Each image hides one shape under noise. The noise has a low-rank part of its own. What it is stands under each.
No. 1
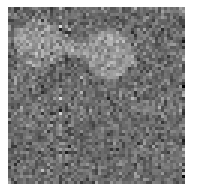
dumbbell
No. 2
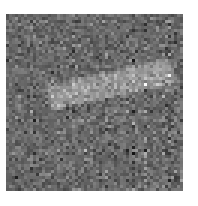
bar
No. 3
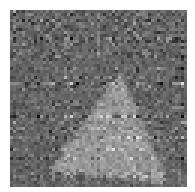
triangle
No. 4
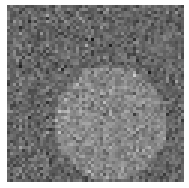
disc
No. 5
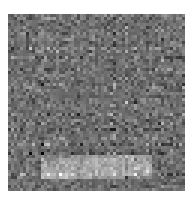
bar
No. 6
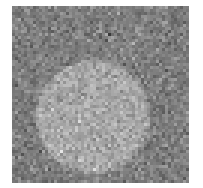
disc
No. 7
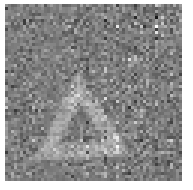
triangle frame
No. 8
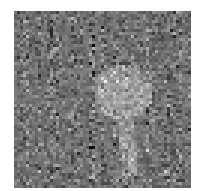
lollipop
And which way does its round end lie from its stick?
up
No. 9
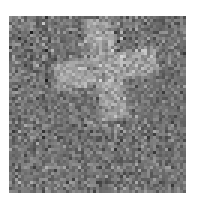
cross
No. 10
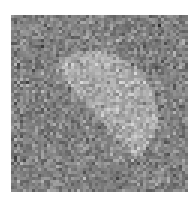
half disc
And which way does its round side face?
up and right
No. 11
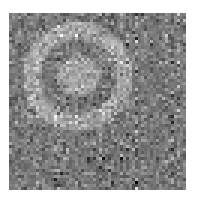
bullseye
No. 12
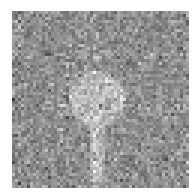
lollipop
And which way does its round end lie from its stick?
up
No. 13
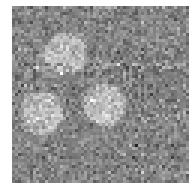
three dots
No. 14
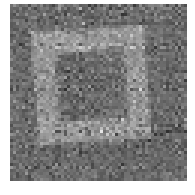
square frame
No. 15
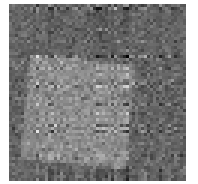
square
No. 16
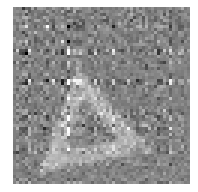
triangle frame
